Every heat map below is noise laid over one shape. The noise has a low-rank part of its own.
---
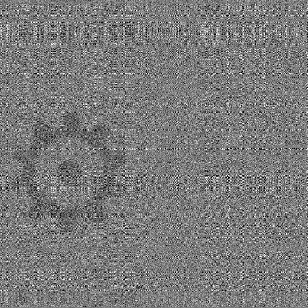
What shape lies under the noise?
gear
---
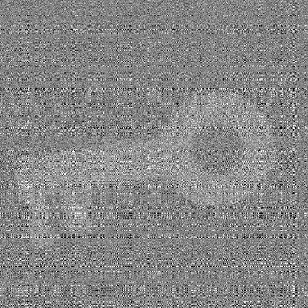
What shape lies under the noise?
key
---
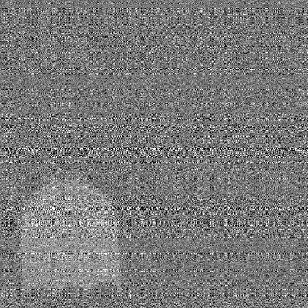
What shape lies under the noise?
ghost
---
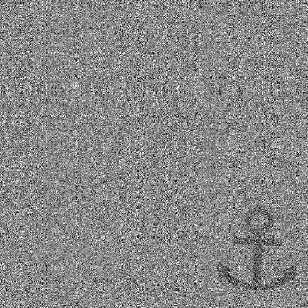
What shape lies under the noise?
anchor
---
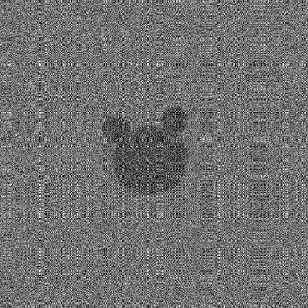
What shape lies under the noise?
bear's head
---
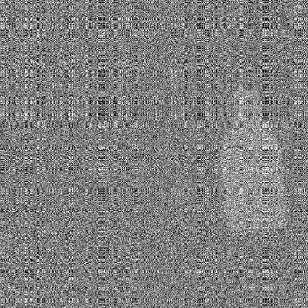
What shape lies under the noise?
bottle
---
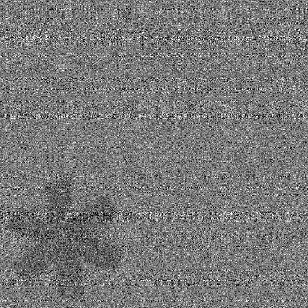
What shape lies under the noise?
asterisk
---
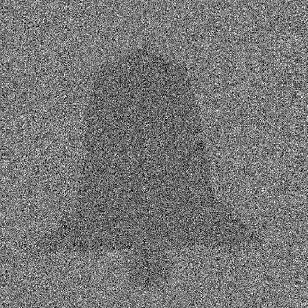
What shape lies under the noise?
bell
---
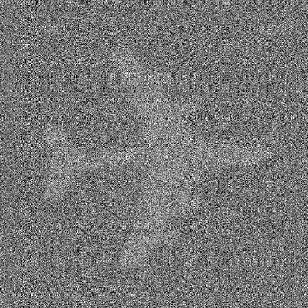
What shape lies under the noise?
airplane
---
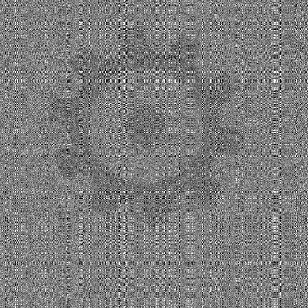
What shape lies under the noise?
gear
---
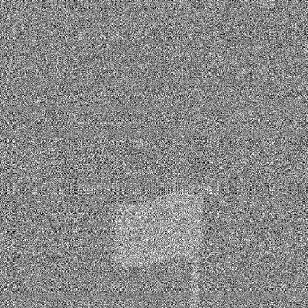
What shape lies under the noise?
flag
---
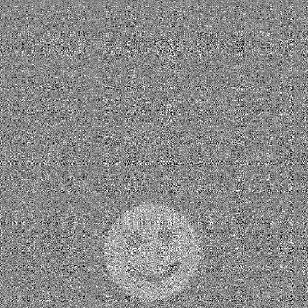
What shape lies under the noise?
smiling face
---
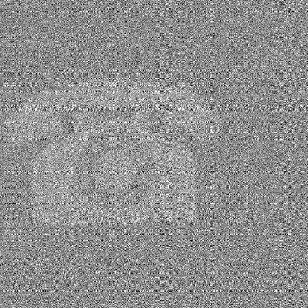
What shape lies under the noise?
telephone
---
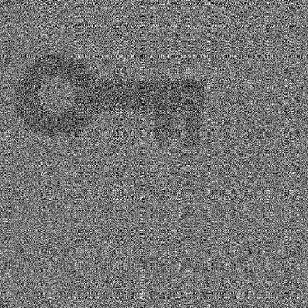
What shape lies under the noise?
key
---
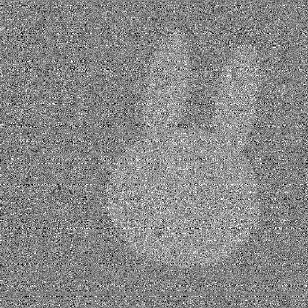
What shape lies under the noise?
rabbit's head
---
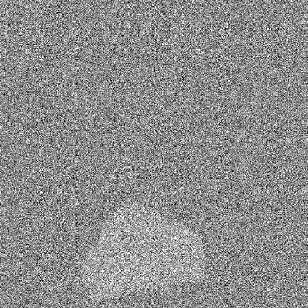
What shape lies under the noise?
cloud
